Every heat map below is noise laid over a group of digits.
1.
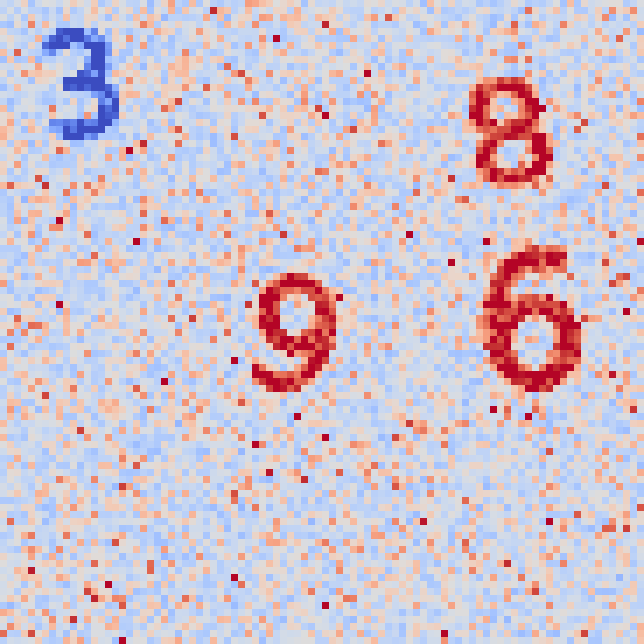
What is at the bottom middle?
nothing
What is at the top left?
3
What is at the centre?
9
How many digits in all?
4
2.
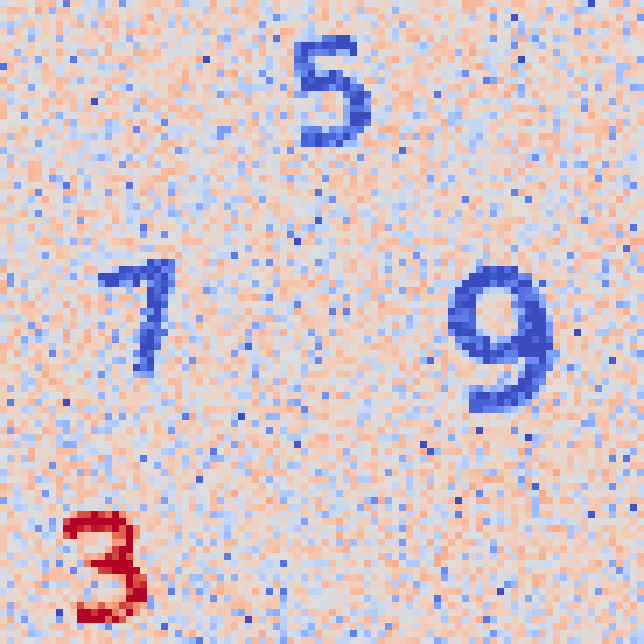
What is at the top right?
nothing
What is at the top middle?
5
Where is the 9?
middle right
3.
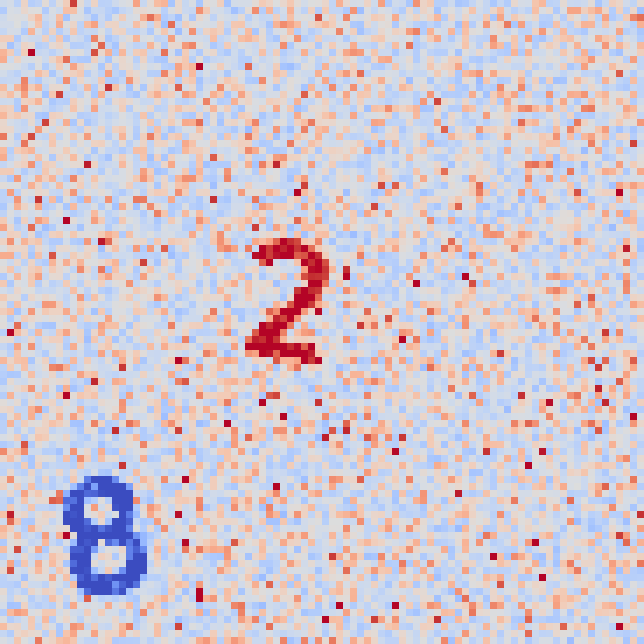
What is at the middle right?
nothing
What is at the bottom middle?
nothing
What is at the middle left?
nothing
